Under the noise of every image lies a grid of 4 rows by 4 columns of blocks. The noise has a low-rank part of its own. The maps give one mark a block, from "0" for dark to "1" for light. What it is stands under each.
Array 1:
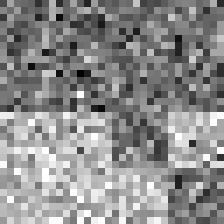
0 0 0 0
0 0 0 0
1 1 0 1
1 1 1 0
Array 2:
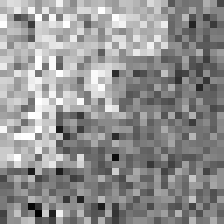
1 1 1 0
1 1 0 0
1 0 0 0
0 0 0 0
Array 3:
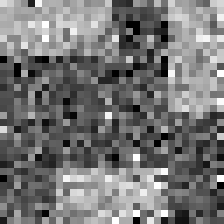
1 1 0 1
0 0 0 1
0 0 0 0
0 1 1 0
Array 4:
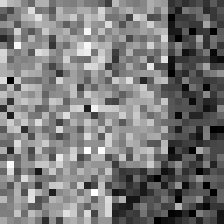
1 1 1 0
1 1 1 0
1 1 1 0
1 1 0 0
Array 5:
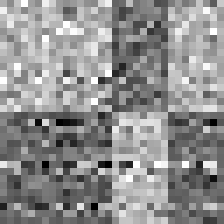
1 1 0 1
1 1 0 1
0 0 1 0
0 0 1 0
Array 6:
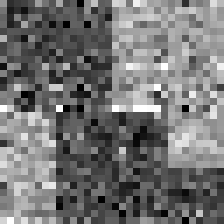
0 0 1 1
0 0 1 1
1 0 0 1
1 0 0 0
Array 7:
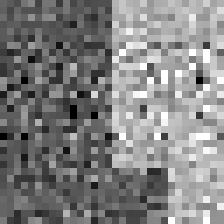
0 0 1 1
0 0 1 1
0 0 1 1
0 0 0 1
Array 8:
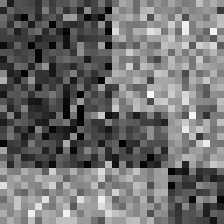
0 0 1 1
0 0 1 1
0 0 0 1
1 1 1 0
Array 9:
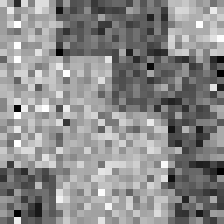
1 0 0 1
1 1 0 0
1 1 1 0
0 1 1 0
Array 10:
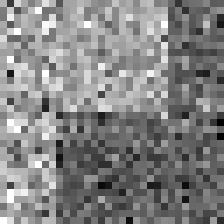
1 1 1 0
1 1 1 0
1 0 0 0
1 0 0 0
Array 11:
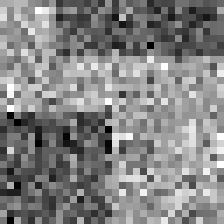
1 0 0 0
1 1 1 1
0 0 1 1
0 0 1 1
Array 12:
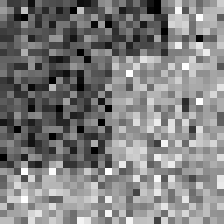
0 0 0 1
0 0 1 1
0 0 1 1
1 1 1 1
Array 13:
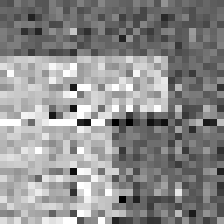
0 0 0 0
1 1 1 0
1 1 0 0
1 1 0 0
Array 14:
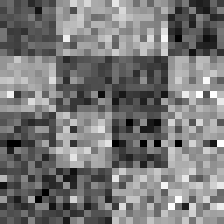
0 1 1 0
1 0 0 1
0 1 0 1
0 0 1 1
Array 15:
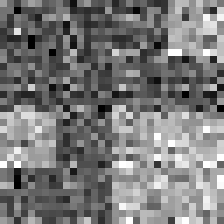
0 0 0 1
0 0 0 0
1 0 1 1
0 0 1 1
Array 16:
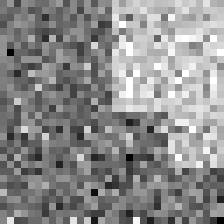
0 0 1 1
0 0 1 1
0 0 0 1
0 0 0 0
